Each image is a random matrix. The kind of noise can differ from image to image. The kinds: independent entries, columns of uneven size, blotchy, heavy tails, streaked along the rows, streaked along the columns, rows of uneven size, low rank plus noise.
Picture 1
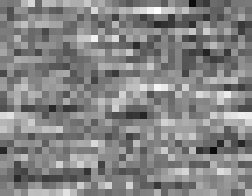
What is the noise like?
streaked along the rows
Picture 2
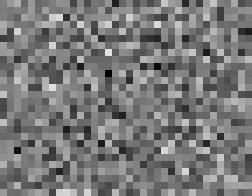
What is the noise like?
low rank plus noise
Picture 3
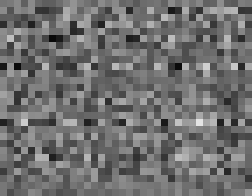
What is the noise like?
rows of uneven size
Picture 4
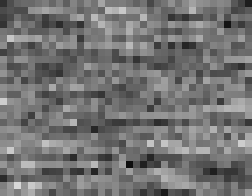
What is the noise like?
streaked along the rows
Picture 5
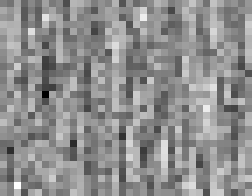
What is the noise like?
streaked along the columns
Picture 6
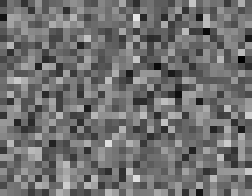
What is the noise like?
independent entries
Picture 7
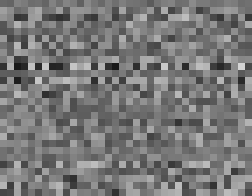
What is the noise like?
rows of uneven size
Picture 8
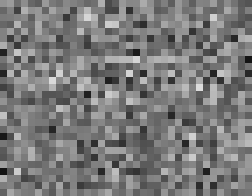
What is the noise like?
low rank plus noise
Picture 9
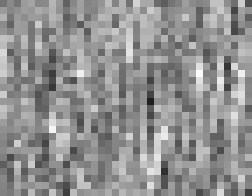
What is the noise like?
streaked along the columns
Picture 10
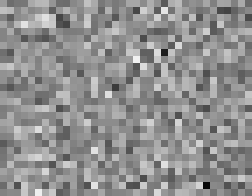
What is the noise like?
low rank plus noise
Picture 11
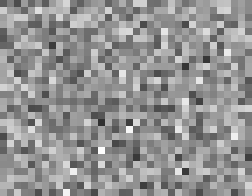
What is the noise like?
independent entries
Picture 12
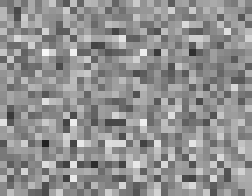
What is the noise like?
low rank plus noise
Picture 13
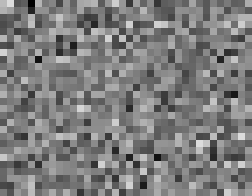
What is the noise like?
low rank plus noise
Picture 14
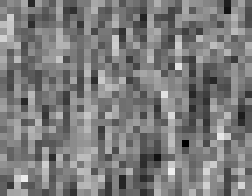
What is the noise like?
streaked along the columns
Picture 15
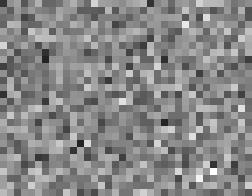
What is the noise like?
independent entries
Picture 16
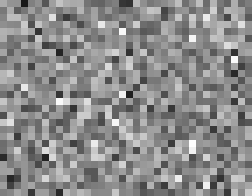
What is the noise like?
independent entries
